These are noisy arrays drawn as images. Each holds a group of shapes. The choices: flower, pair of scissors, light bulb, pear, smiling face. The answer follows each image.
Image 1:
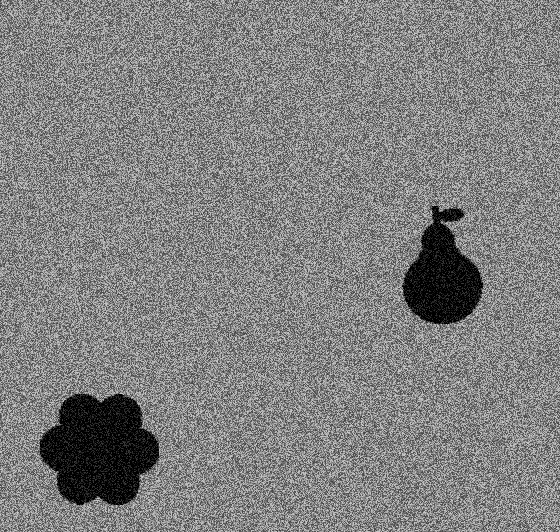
middle right: dark pear; bottom left: dark flower
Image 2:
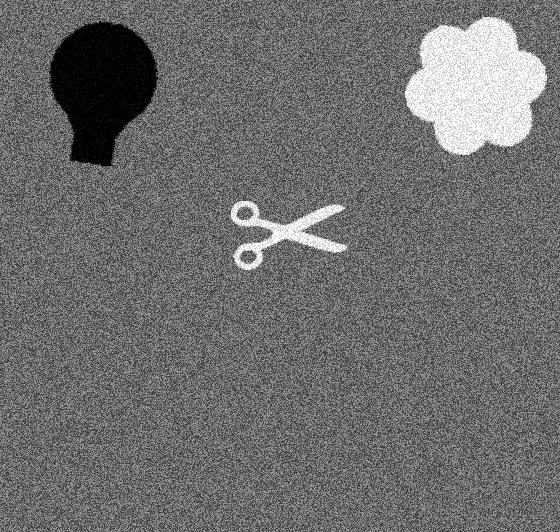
top left: dark light bulb; top right: light flower; centre: light pair of scissors
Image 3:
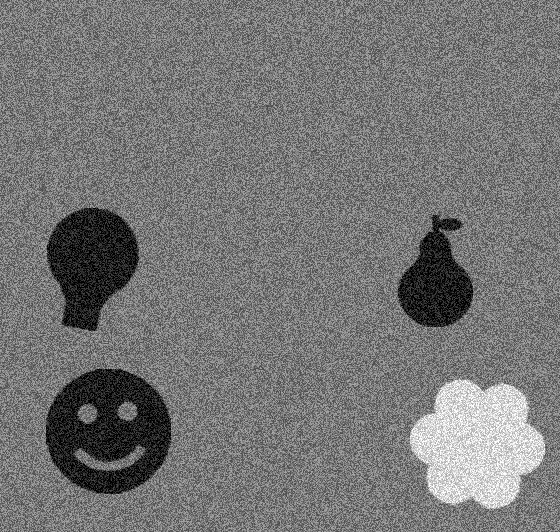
middle left: dark light bulb; middle right: dark pear; bottom left: dark smiling face; bottom right: light flower
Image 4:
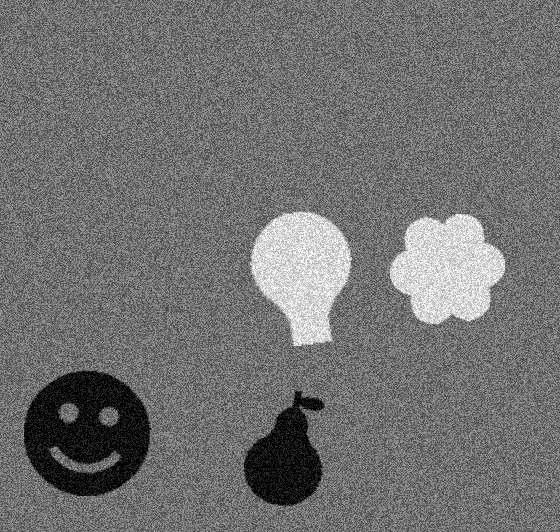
centre: light light bulb; middle right: light flower; bottom left: dark smiling face; bottom middle: dark pear
